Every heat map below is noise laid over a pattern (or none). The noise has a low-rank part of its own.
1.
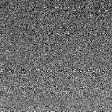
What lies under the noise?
a smooth slope
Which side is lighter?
bottom
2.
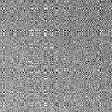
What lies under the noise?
a smooth slope
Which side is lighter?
bottom left
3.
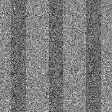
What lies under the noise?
vertical stripes
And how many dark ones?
3
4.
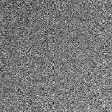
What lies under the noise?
a smooth slope
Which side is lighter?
bottom right
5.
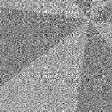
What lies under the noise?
spokes from one point
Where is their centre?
top right
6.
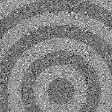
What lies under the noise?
rings round one point
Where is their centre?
bottom middle
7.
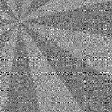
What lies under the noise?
spokes from one point
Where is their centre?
top left
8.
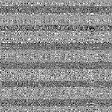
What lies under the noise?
horizontal stripes
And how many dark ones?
6
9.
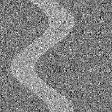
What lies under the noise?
a wavy band
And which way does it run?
top to bottom
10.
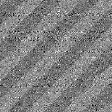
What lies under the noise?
diagonal stripes
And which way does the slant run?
bottom left to top right
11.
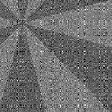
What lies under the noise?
spokes from one point
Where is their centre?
top left
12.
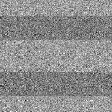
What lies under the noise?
horizontal stripes
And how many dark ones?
2
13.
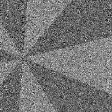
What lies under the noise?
spokes from one point
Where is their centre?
middle left
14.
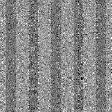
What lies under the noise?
vertical stripes
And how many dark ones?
5
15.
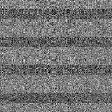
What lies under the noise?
horizontal stripes
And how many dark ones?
4
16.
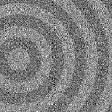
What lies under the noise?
rings round one point
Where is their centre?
middle left
